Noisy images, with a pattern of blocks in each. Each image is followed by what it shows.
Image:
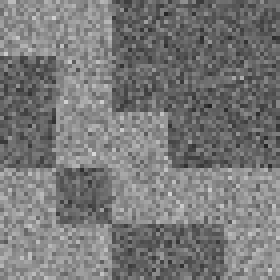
mirrored about the diagonal from the bottom left
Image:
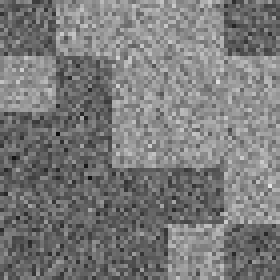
mirrored about the diagonal from the bottom left
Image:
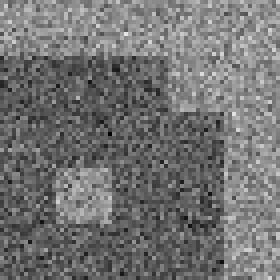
mirrored about the diagonal from the bottom left
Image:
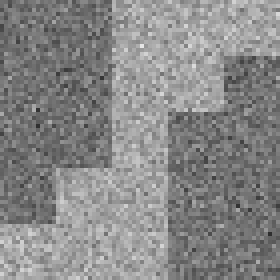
the same after a half turn
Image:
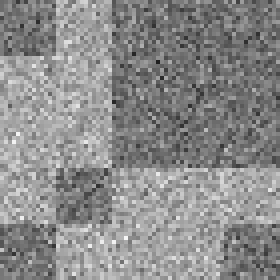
mirrored about the diagonal from the bottom left
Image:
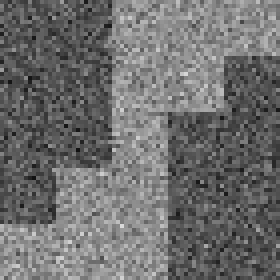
the same after a half turn
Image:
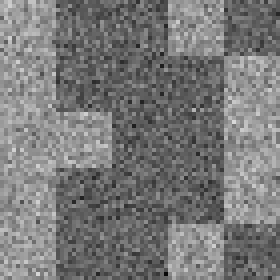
top and bottom mirror each other
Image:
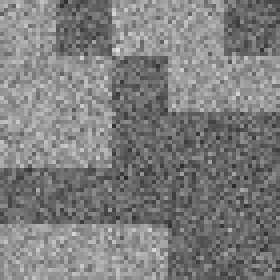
no symmetry
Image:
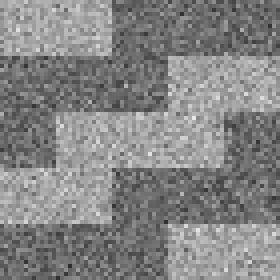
the same after a half turn
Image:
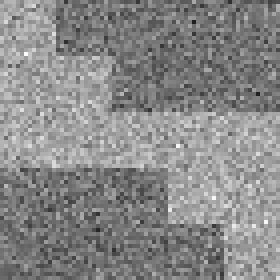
the same after a half turn
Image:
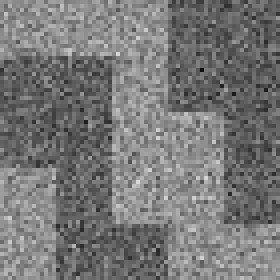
no symmetry
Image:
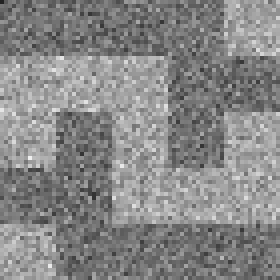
the same after a half turn
